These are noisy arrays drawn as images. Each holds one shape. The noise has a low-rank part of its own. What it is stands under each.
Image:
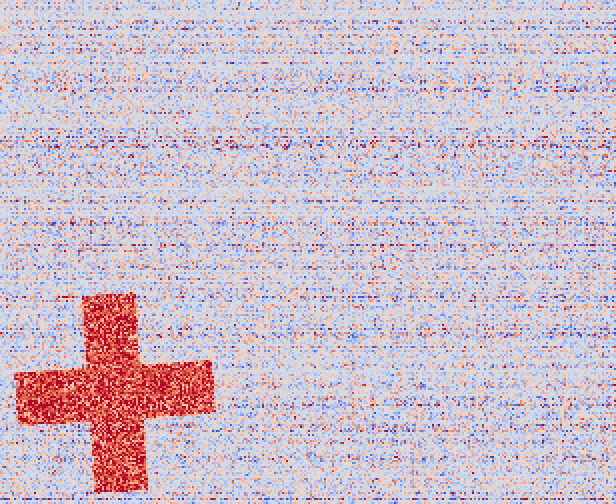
red cross, bottom left
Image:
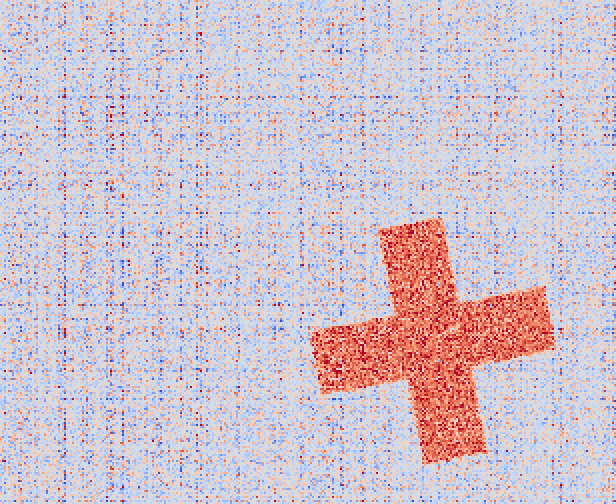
red cross
